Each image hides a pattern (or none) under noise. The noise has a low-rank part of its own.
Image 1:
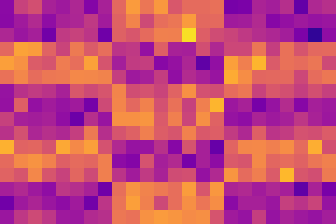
a checkerboard
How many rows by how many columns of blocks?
5 by 3
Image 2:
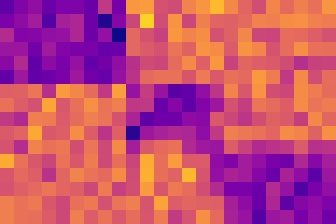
blocks along the diagonal
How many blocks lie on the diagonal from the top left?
3
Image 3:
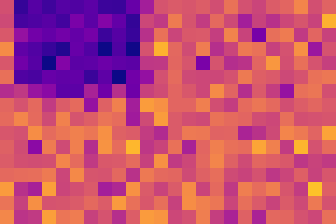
one block
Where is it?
top left
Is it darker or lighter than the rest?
darker
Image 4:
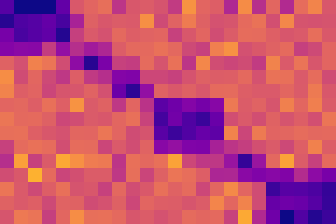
blocks along the diagonal
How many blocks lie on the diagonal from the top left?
6
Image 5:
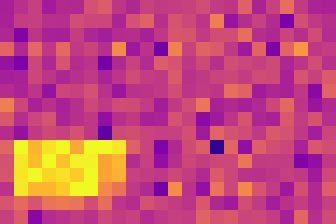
one block
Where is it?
bottom left
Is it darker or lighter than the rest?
lighter
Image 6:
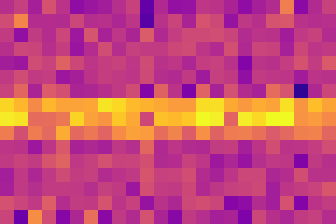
one band of rows
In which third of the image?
middle
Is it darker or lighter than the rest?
lighter
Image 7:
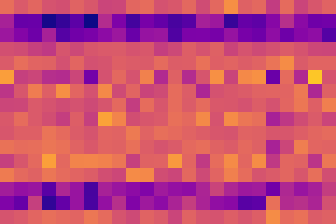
bands of rows
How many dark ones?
2
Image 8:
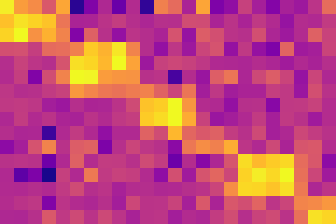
blocks along the diagonal
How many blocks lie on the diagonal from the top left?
6
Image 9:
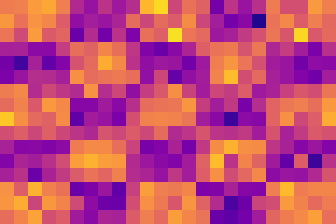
a checkerboard
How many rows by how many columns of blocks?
5 by 5
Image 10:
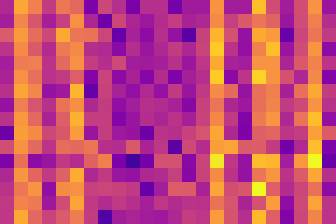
bands of columns
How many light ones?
5
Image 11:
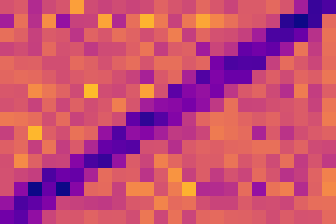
a diagonal band
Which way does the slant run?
bottom left to top right
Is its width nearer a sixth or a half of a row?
a sixth
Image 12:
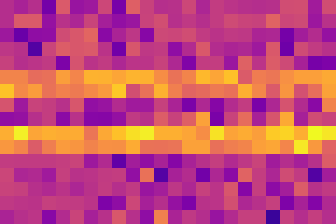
bands of rows
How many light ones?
2
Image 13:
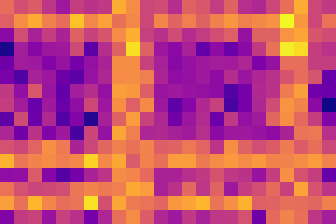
bands of rows crossing bands of columns
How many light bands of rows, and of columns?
3 and 2
